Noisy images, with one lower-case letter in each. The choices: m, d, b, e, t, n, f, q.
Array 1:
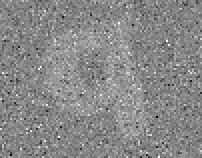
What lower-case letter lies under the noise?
q
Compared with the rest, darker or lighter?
lighter
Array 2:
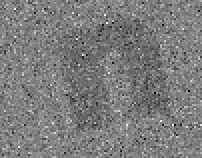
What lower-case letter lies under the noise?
n
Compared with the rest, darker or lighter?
darker
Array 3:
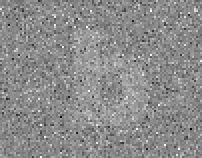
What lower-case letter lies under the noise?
b
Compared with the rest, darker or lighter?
lighter
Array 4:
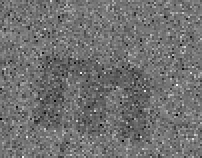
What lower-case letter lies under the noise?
m
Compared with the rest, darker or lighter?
darker
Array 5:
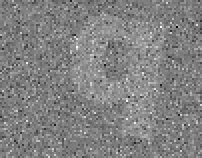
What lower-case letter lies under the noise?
q
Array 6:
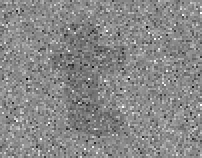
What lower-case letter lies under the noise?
t
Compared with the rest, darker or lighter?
darker
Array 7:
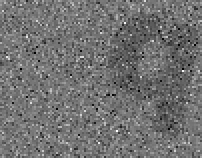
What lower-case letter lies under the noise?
q
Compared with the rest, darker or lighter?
darker
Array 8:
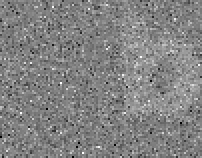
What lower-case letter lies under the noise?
b
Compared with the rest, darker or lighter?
lighter
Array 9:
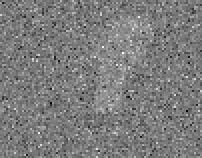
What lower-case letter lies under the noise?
f
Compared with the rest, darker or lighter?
lighter
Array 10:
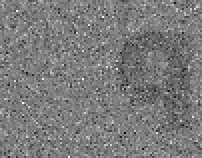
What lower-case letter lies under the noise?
q
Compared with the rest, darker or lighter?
darker
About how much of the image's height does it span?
two thirds
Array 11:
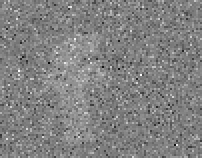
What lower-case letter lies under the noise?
f
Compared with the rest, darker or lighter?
lighter
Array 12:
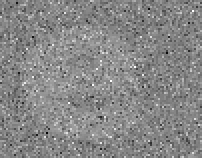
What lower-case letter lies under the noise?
e
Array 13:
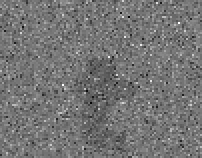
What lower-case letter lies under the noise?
t
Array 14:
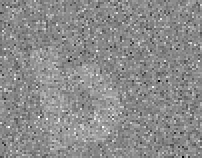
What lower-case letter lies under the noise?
b
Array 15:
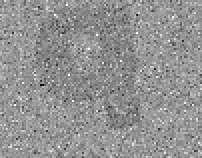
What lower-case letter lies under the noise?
q
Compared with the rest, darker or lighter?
darker
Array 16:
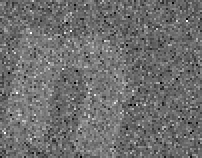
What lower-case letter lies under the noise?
n
